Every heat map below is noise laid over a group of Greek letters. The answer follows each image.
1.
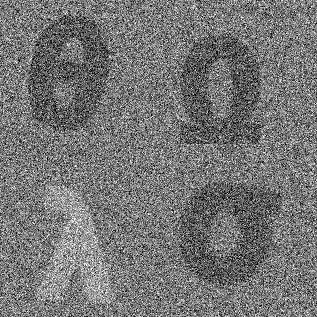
top left: dark theta; top right: dark omega; bottom left: light lambda; bottom right: dark sigma
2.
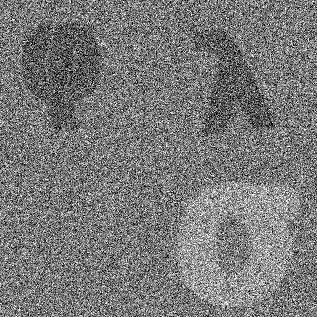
top left: dark phi; top right: dark lambda; bottom right: light sigma
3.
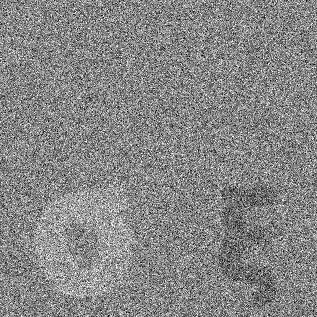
bottom left: light sigma; bottom right: dark xi
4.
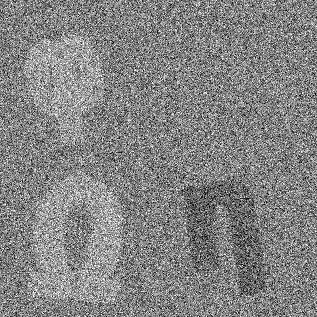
top left: light phi; bottom left: light omega; bottom right: dark eta
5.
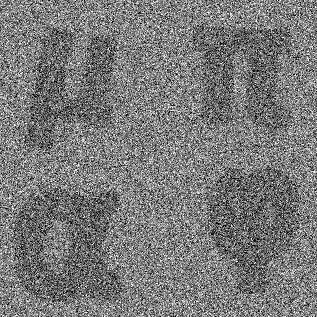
top left: dark mu; top right: dark pi; bottom left: dark alpha; bottom right: dark phi
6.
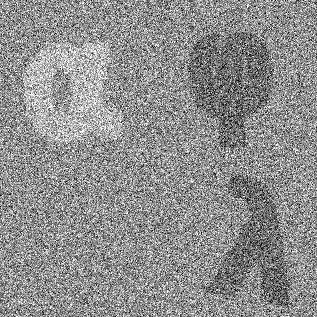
top left: light alpha; top right: dark phi; bottom right: dark lambda
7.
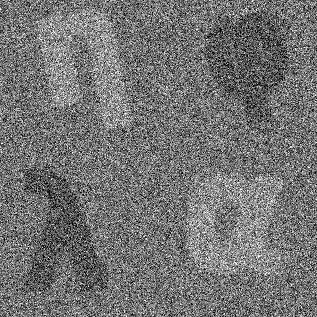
top left: light eta; top right: dark phi; bottom left: dark lambda; bottom right: light alpha
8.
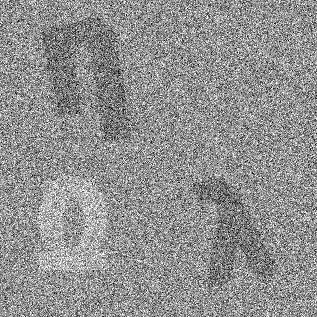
top left: dark eta; bottom left: light omega; bottom right: dark lambda
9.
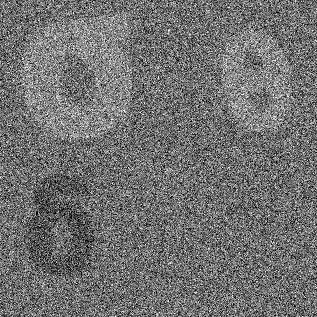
top left: light sigma; top right: light theta; bottom left: dark delta
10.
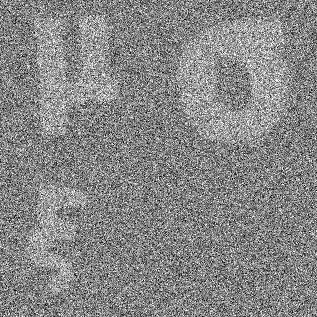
top left: light mu; top right: light sigma; bottom left: light xi
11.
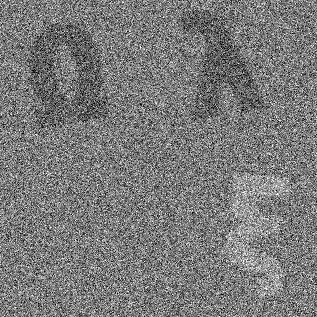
top left: dark omega; top right: dark lambda; bottom right: light xi
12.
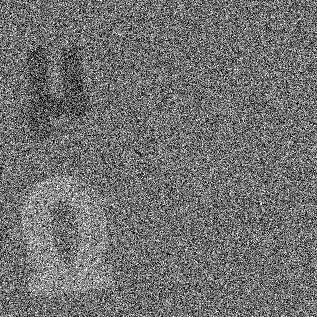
top left: dark mu; bottom left: light omega
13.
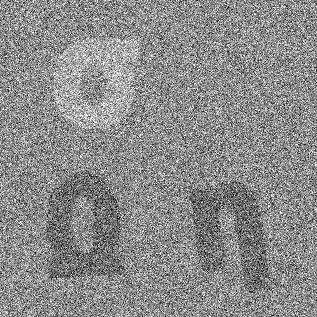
top left: light sigma; bottom left: dark omega; bottom right: dark eta
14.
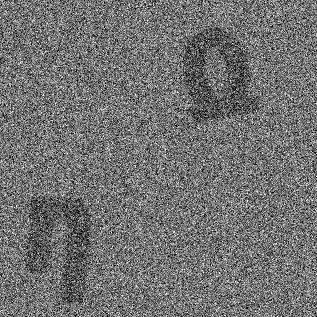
top right: dark omega; bottom left: dark eta
